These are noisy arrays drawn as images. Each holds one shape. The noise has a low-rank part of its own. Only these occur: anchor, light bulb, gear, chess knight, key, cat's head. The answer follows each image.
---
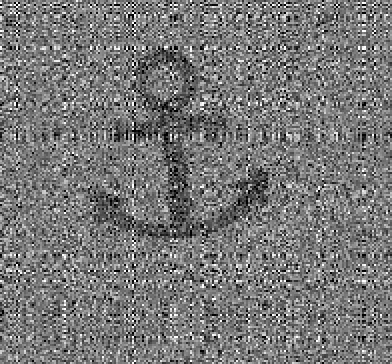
anchor
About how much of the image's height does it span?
half
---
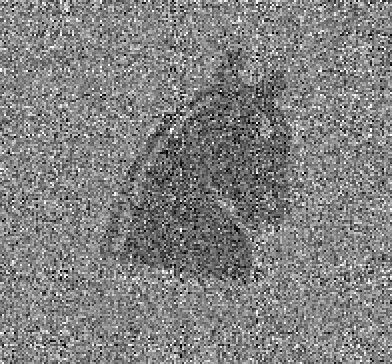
chess knight
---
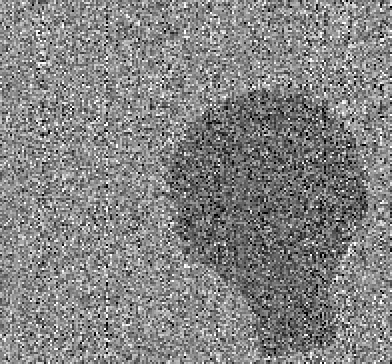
light bulb
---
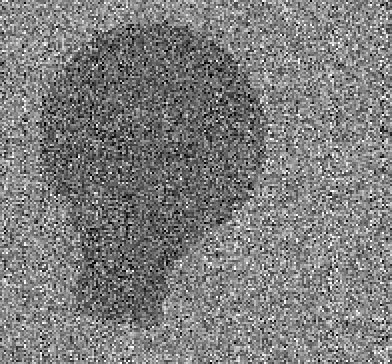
light bulb
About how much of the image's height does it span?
nearly all
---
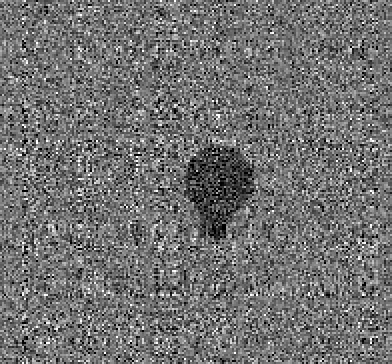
light bulb
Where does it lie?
centre
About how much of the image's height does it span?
a quarter
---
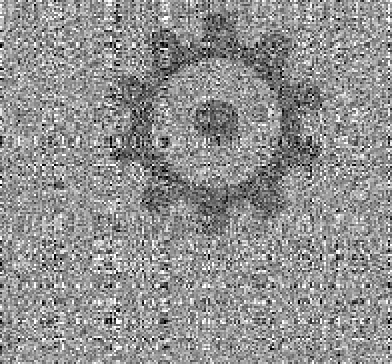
gear
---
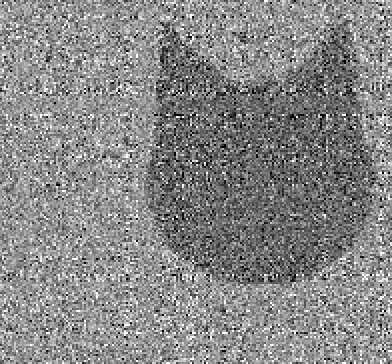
cat's head
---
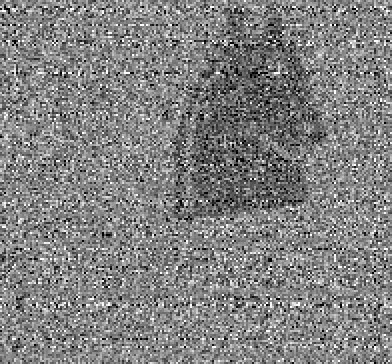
chess knight
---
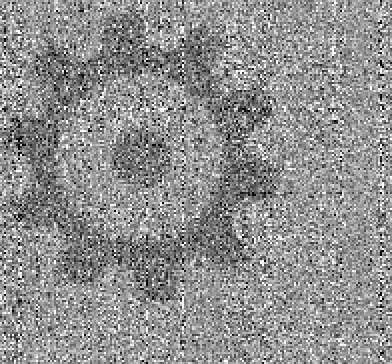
gear
